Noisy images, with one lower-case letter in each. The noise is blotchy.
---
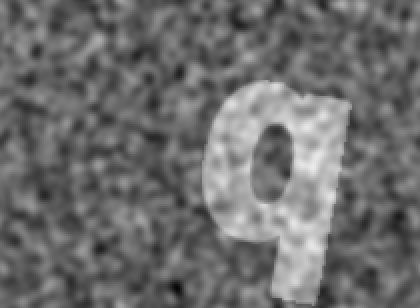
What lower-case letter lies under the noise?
q
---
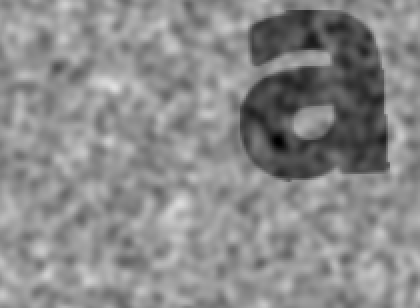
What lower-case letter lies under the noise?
a
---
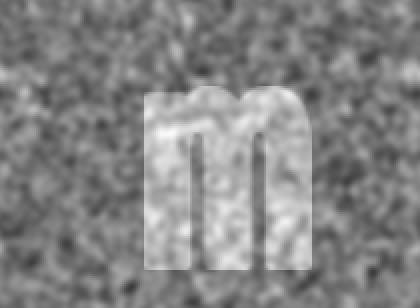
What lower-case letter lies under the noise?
m
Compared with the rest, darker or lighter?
lighter
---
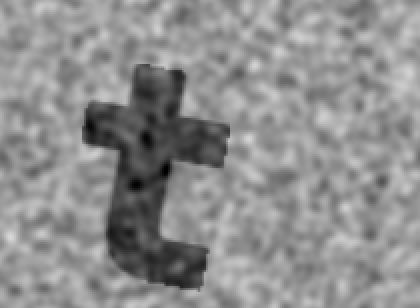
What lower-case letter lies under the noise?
t
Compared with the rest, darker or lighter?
darker
